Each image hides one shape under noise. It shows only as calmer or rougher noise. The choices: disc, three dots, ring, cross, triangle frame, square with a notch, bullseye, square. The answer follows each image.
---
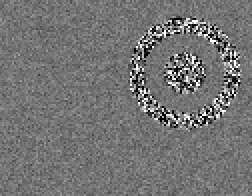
rough bullseye
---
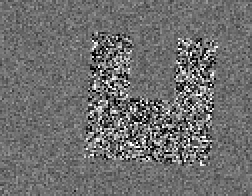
rough square with a notch
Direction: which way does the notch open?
up
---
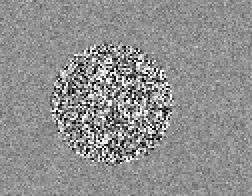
rough disc
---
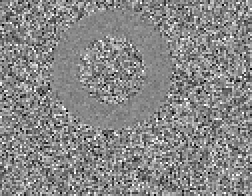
calm ring
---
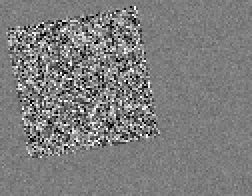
rough square
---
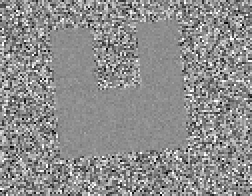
calm square with a notch
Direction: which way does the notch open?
up
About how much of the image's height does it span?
two thirds
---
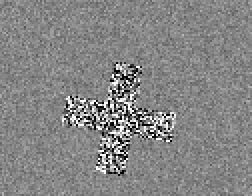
rough cross
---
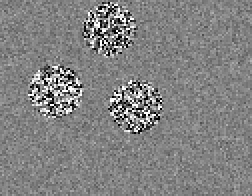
rough three dots
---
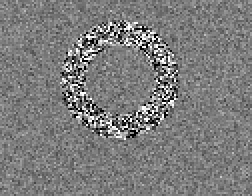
rough ring
